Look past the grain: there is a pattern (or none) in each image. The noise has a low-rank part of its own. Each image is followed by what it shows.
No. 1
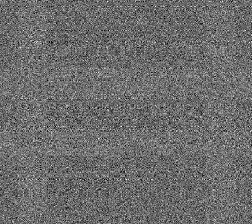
bands of rows crossing bands of columns
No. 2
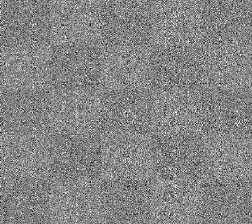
a checkerboard
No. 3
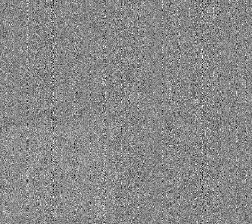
one block
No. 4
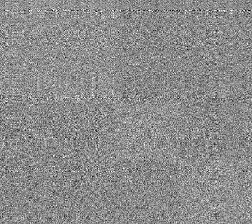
blocks along the diagonal
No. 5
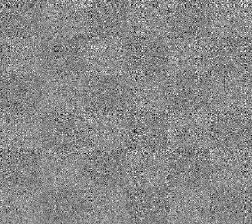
a checkerboard
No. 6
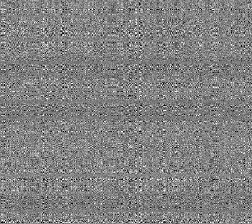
bands of rows
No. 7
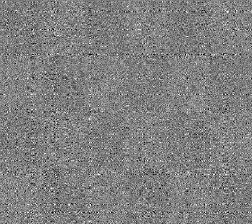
a checkerboard
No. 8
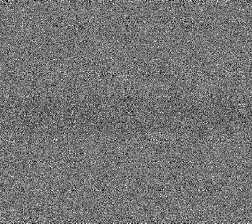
one band of rows
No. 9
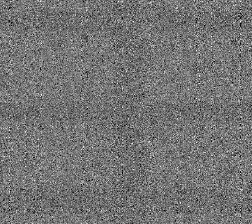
bands of rows crossing bands of columns
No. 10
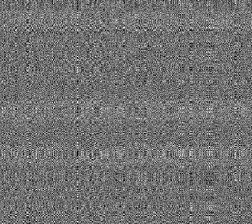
bands of rows
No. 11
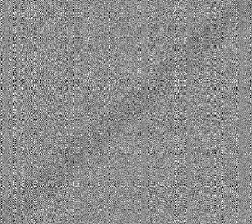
a diagonal band
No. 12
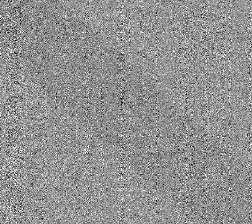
a diagonal band
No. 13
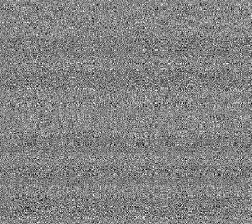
bands of rows
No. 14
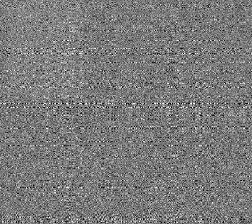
one block
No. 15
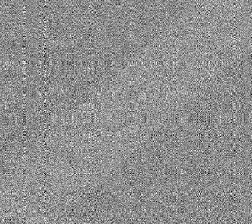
a diagonal band
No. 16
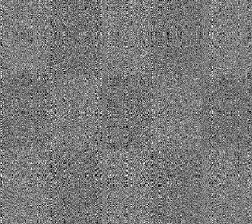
a checkerboard
